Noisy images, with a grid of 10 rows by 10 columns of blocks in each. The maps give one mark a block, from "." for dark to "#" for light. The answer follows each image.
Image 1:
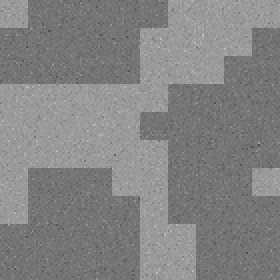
#.....####
.....####.
.....###..
######....
#####.....
######....
#...##...#
#....#....
.....##...
.....##...
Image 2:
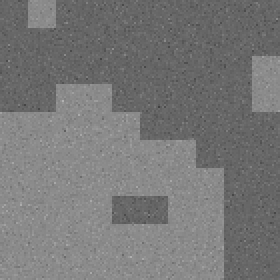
.#........
..........
.........#
..##.....#
#####.....
#######...
########..
####..##..
########..
########..
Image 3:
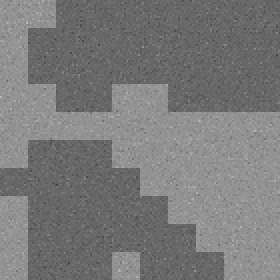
##........
#.........
#.........
##..##....
##########
#...######
.....#####
#.....####
#......###
#...#...##
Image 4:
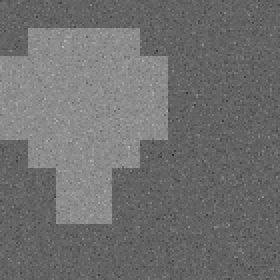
..........
.####.....
######....
######....
######....
.####.....
..##......
..##......
..........
..........
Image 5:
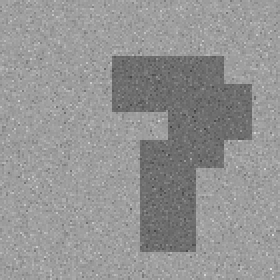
##########
##########
####....##
####.....#
######...#
#####...##
#####..###
#####..###
#####..###
##########
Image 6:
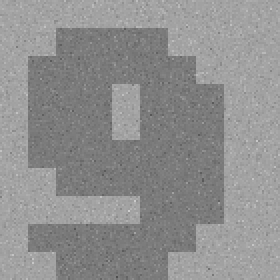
##########
##....####
#......###
#...#...##
#...#...##
#.......##
##......##
#####...##
#......###
##....####
